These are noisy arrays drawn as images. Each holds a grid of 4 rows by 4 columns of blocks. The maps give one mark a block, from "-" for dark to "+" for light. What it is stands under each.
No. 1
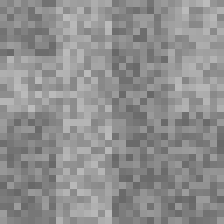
- + - +
+ + - +
- + - -
- + - -
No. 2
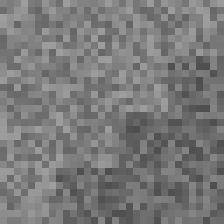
+ + + +
+ + + -
+ + - -
+ - - -
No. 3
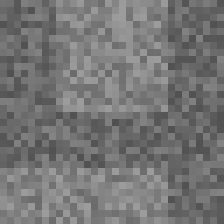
- + + -
- + + -
- - - -
+ + + -
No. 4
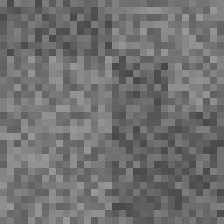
- - + +
+ + - +
+ + - -
+ + - -
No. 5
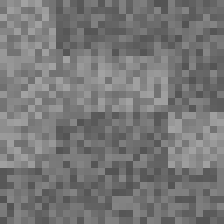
+ - - -
+ + + -
+ - - +
- - - -
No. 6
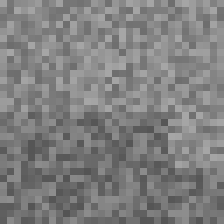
+ + + +
+ + + +
- - - +
- - - -
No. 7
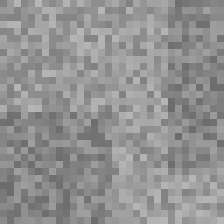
+ + + -
+ + + -
- - + -
- - + +
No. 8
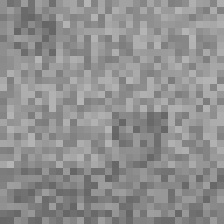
- + + +
+ + + +
+ + - +
- - - -
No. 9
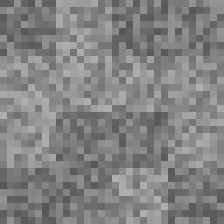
- + - -
+ + + +
+ - - +
- - + -
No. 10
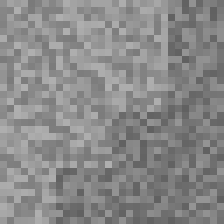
+ + + -
+ + + -
+ + - -
+ - - -
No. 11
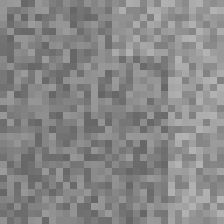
- - + +
- - - +
- - - +
- - - +
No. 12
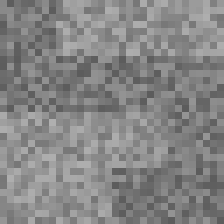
- + + +
- - - -
+ + + -
+ + - -
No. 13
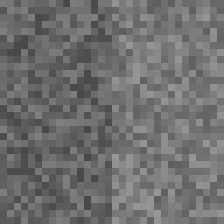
- - + +
- - + +
- - + +
- - + +
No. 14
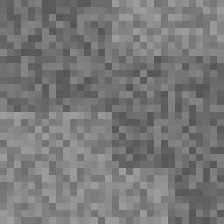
- - + +
- - - -
+ + - -
+ + + -
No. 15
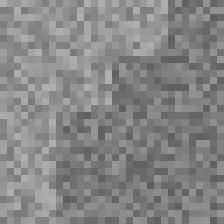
+ + + -
+ + - -
+ - - -
+ - - -
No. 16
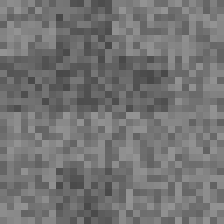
+ - + +
- - - +
+ + + +
+ - + +
